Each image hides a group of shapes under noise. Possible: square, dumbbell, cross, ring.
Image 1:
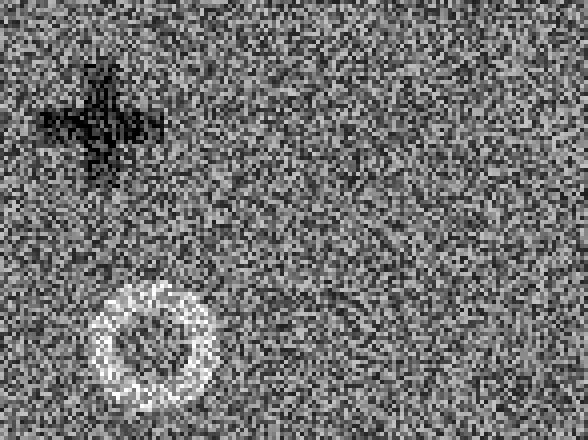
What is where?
top left: dark cross; bottom left: light ring
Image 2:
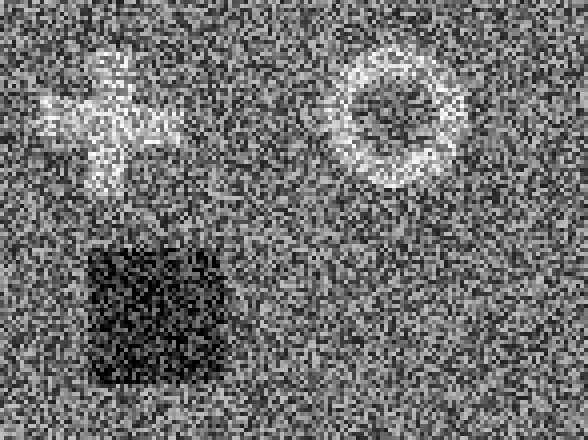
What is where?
top left: light cross; top right: light ring; bottom left: dark square
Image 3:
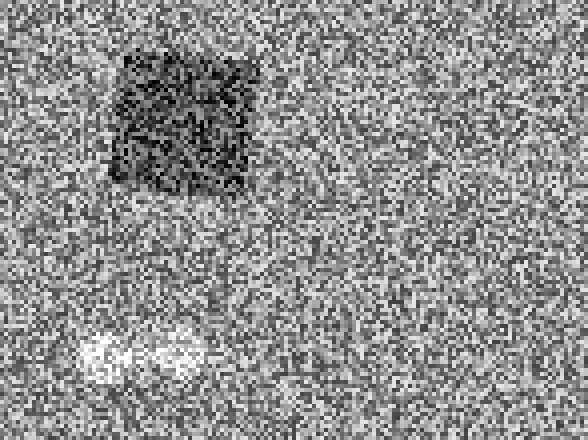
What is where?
top left: dark square; bottom left: light dumbbell
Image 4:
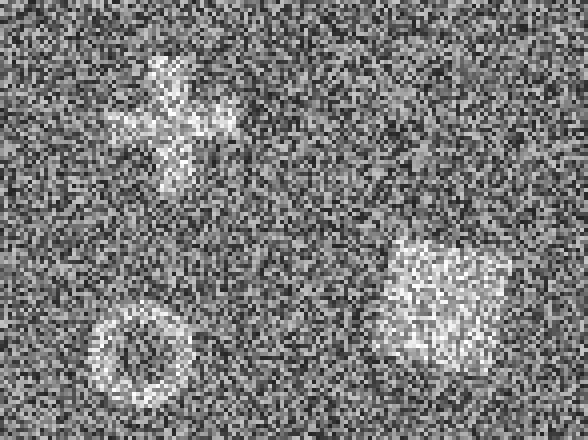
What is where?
top left: light cross; bottom left: light ring; bottom right: light square
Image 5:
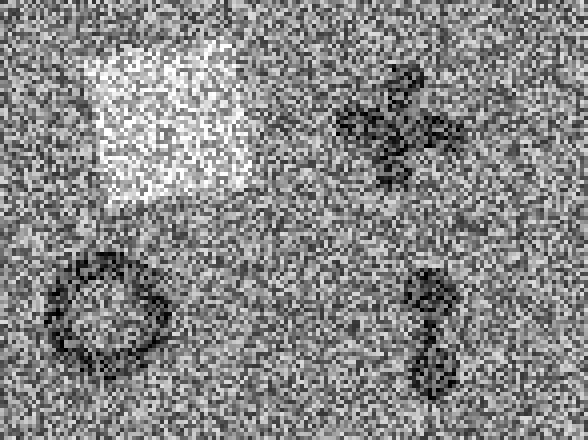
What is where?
top left: light square; top right: dark cross; bottom left: dark ring; bottom right: dark dumbbell
